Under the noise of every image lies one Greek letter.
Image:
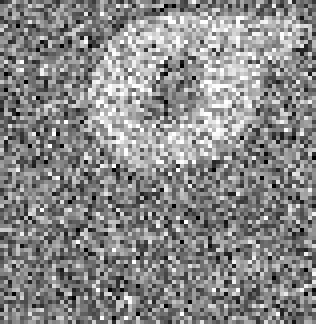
light sigma
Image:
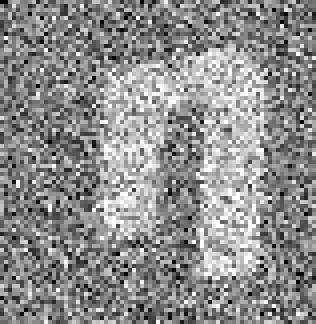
light eta
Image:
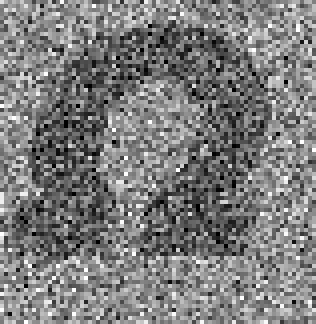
dark omega
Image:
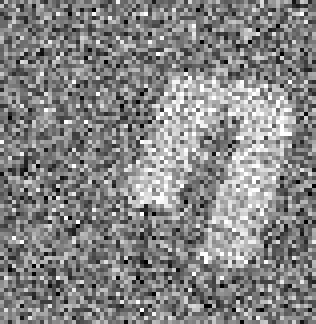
light eta
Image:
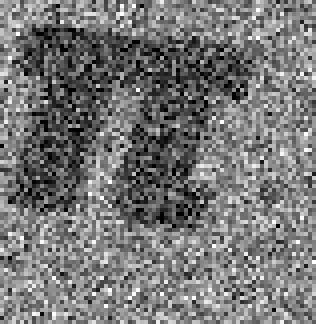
dark pi
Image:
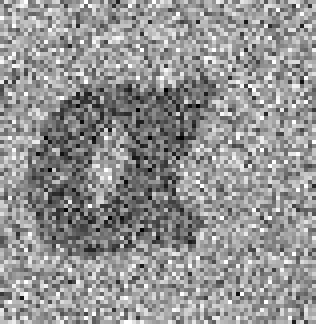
dark alpha
